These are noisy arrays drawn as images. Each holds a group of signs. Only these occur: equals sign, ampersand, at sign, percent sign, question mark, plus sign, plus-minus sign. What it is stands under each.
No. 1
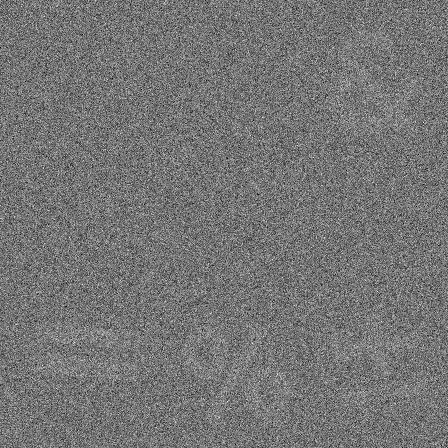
top right: ampersand; bottom left: equals sign; bottom middle: percent sign; bottom right: plus-minus sign
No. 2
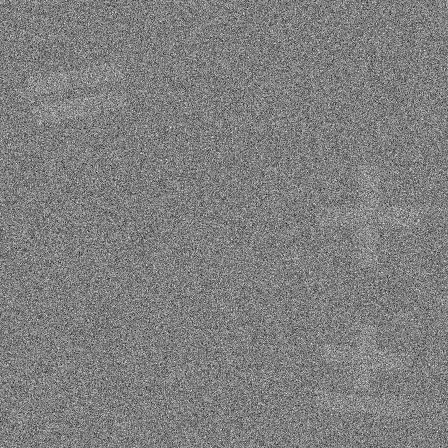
top left: equals sign; middle right: plus sign; bottom right: plus-minus sign
